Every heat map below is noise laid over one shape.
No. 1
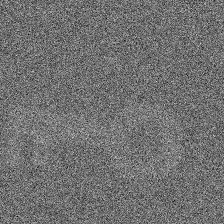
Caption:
light key
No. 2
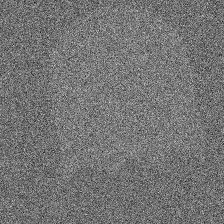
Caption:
light ghost
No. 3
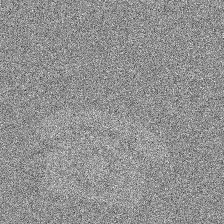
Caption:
light telephone
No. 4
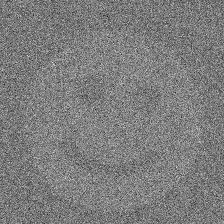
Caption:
light smiling face
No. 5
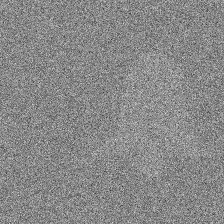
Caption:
light bell
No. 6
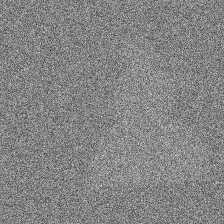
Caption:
light chess pawn
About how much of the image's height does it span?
two thirds
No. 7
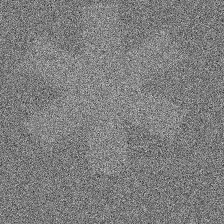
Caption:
light asterisk
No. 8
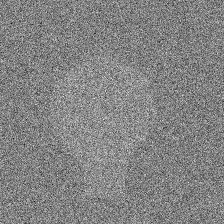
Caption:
light light bulb
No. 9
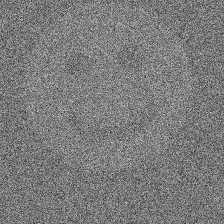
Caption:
light smiling face
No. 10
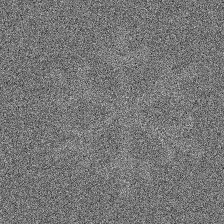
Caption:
light snowflake
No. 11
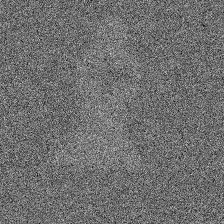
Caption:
light chess bishop
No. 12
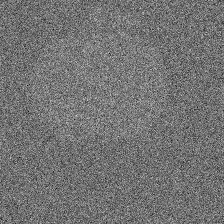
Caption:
light apple
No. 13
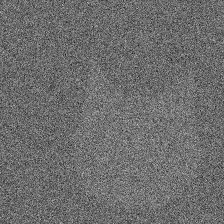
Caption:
light cat's head
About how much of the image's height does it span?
two thirds
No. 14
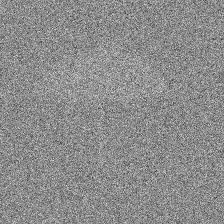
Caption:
light umbrella
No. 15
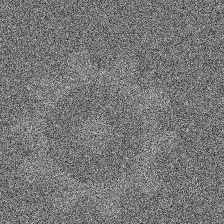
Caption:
light gear
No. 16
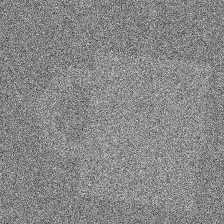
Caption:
light cup
